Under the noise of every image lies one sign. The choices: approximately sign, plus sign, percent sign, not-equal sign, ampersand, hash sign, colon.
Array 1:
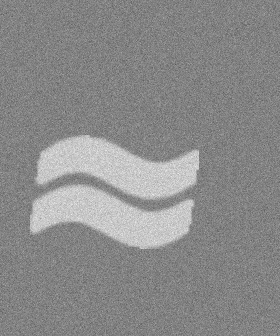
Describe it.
light approximately sign
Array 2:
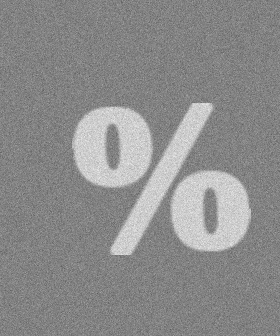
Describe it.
light percent sign
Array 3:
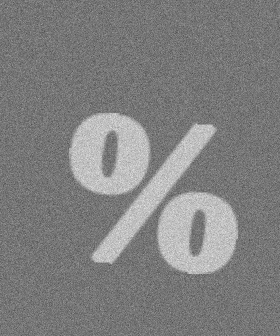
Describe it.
light percent sign
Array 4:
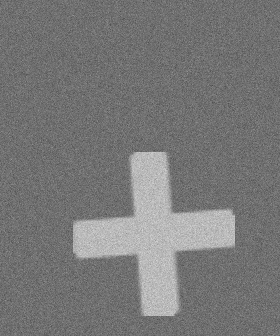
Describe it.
light plus sign
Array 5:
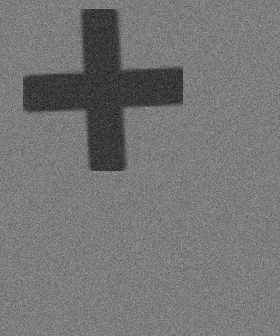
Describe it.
dark plus sign
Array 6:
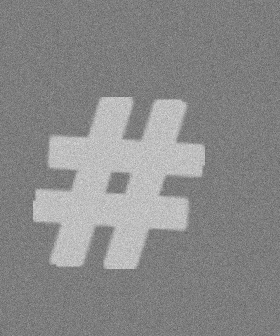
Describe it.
light hash sign
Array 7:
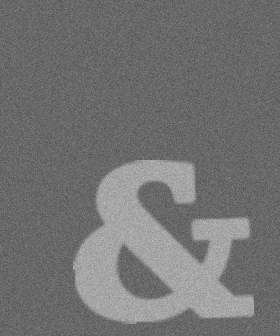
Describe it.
light ampersand
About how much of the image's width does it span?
two thirds
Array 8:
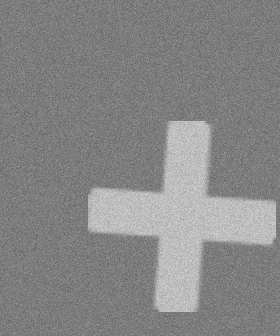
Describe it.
light plus sign
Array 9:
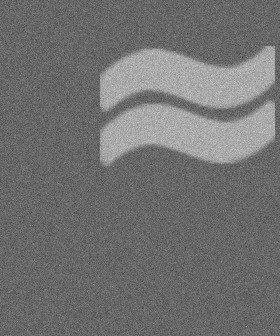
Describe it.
light approximately sign
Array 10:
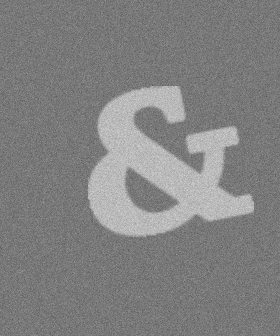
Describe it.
light ampersand
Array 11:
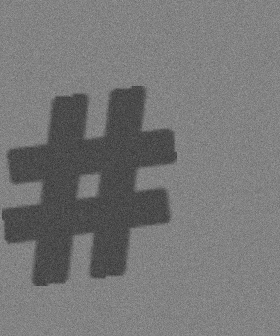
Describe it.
dark hash sign
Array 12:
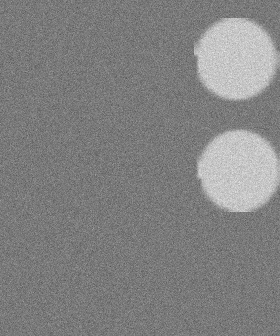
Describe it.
light colon
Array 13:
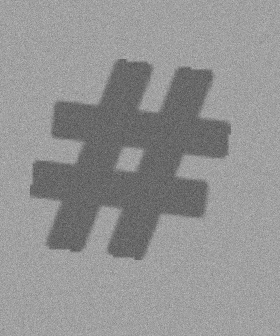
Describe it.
dark hash sign
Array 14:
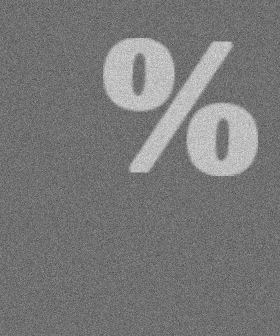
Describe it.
light percent sign
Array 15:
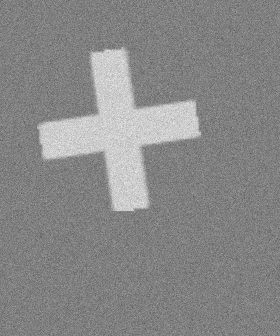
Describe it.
light plus sign
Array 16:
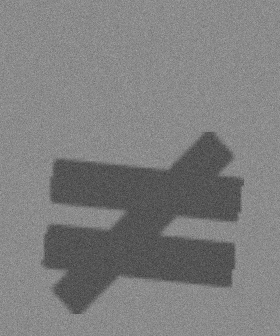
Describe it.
dark not-equal sign
